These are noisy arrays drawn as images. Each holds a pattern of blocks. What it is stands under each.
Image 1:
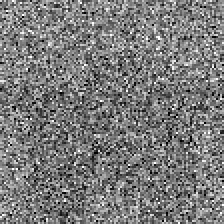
left and right mirror each other
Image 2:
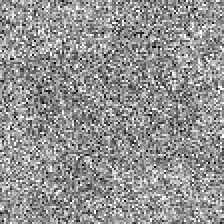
the same after a half turn
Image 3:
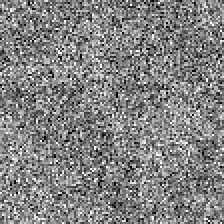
mirrored about the diagonal from the bottom left
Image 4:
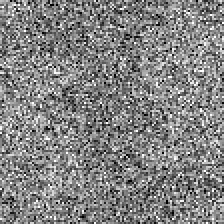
the same after a half turn
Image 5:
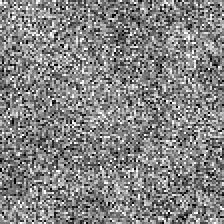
mirrored about the diagonal from the top left
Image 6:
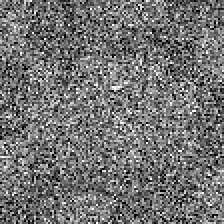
the same after a half turn
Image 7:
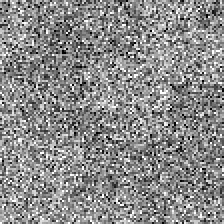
mirrored about the diagonal from the bottom left
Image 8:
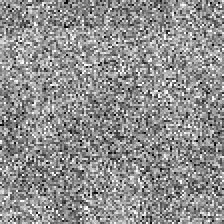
left and right mirror each other
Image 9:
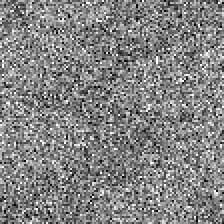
the same after a half turn
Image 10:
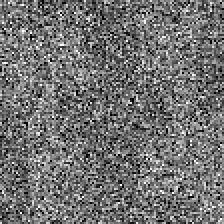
the same after a half turn
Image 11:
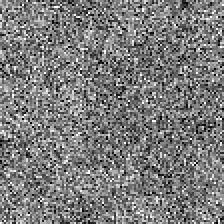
top and bottom mirror each other
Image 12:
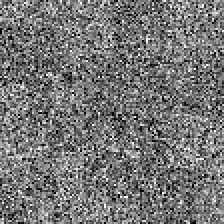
mirrored about the diagonal from the bottom left
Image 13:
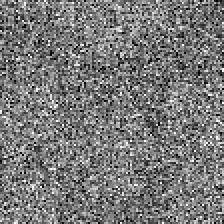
left and right mirror each other
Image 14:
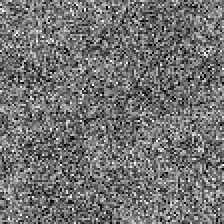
the same after a half turn
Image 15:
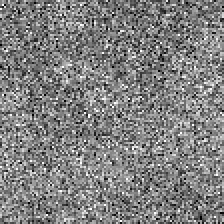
no symmetry
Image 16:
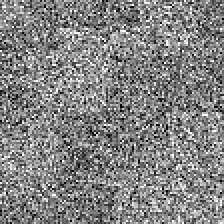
mirrored about the diagonal from the top left
